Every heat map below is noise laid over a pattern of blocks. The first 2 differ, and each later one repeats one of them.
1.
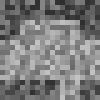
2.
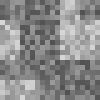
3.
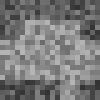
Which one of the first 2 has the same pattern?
1
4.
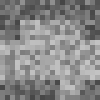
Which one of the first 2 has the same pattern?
1
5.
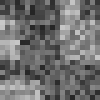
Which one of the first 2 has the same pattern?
2
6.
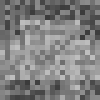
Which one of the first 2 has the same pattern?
1
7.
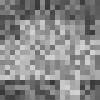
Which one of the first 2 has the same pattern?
1
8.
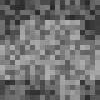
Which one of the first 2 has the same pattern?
1
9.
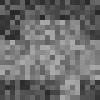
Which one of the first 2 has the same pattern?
1
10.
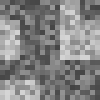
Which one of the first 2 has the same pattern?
2
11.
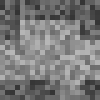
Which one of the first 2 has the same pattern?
1
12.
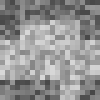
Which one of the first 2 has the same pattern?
1
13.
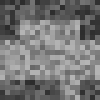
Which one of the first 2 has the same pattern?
1
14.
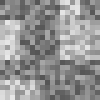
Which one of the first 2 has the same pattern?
2
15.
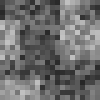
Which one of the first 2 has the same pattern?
2
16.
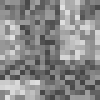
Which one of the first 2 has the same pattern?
2
